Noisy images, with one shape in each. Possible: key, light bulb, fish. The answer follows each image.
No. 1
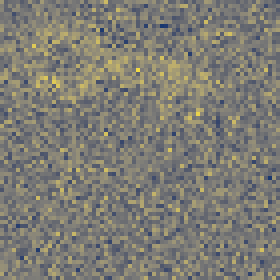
key
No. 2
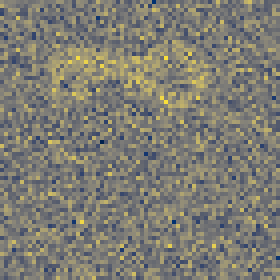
key
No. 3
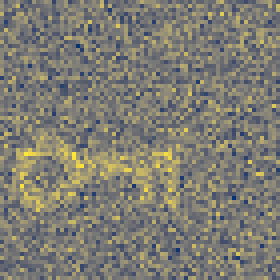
key
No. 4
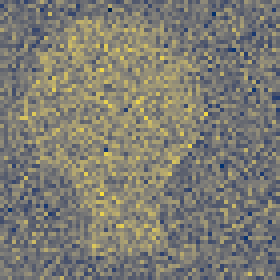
light bulb
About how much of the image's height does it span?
nearly all
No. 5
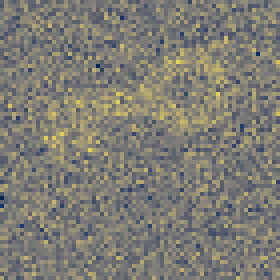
key
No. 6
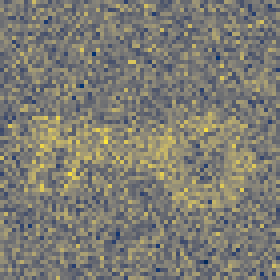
key
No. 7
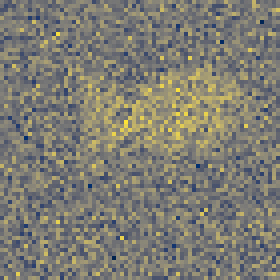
fish
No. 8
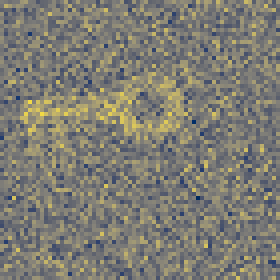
key
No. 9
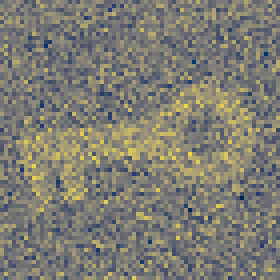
key
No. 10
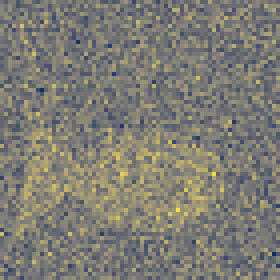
fish
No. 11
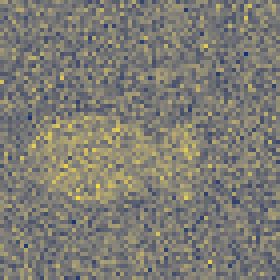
fish
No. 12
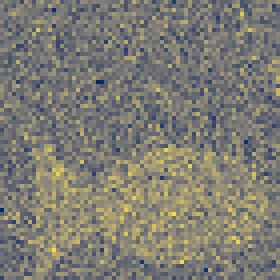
fish
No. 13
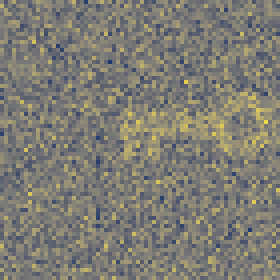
key
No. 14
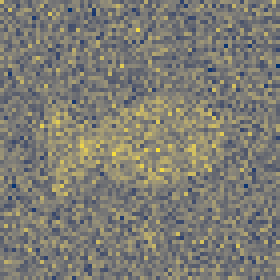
fish
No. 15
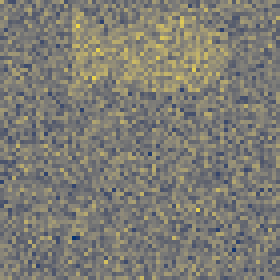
fish
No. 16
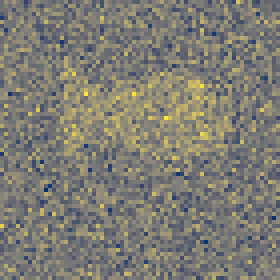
fish
